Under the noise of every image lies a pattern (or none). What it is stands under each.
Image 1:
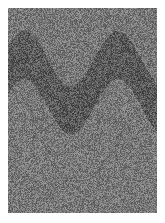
a wavy band
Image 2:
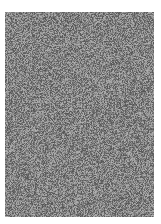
only noise
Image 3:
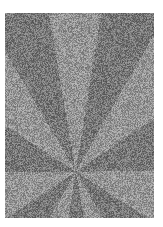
spokes from one point
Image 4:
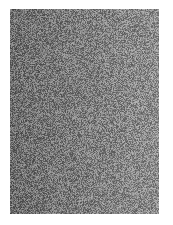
a smooth slope
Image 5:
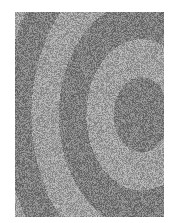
rings round one point
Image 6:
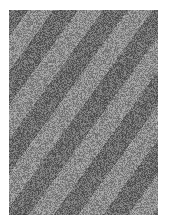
diagonal stripes
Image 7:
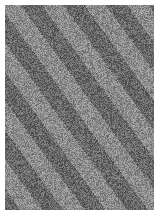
diagonal stripes
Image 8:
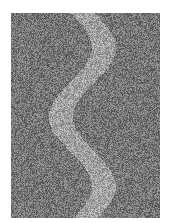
a wavy band
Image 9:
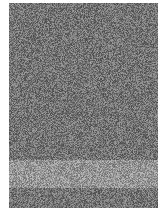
one horizontal stripe
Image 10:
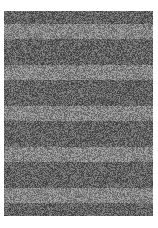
horizontal stripes
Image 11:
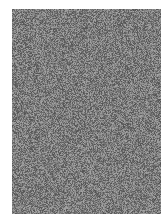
only noise
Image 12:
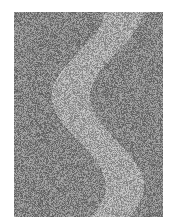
a wavy band
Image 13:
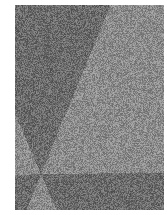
spokes from one point
